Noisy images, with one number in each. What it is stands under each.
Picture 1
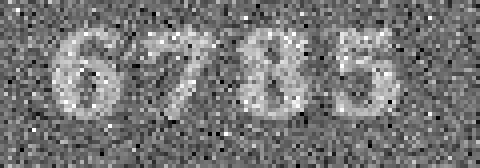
6785
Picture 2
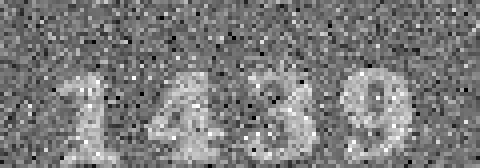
1439
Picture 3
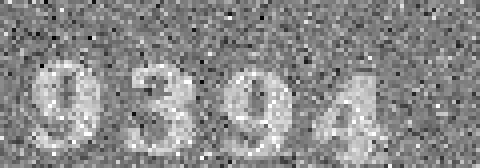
9394
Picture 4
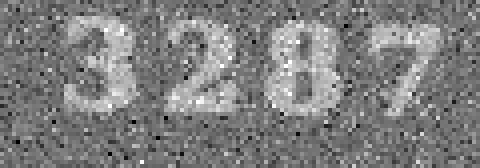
3287
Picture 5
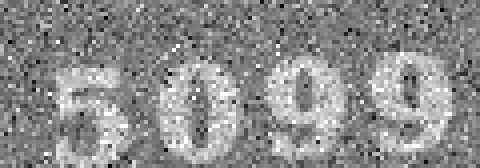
5099
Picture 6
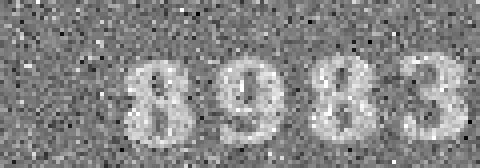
8983
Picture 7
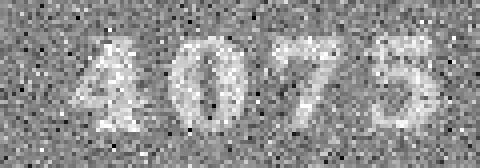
4075
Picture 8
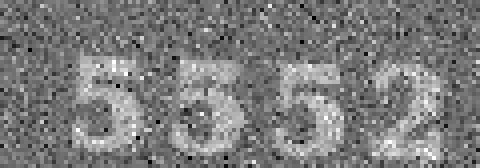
5552
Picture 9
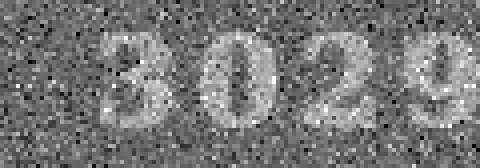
3029
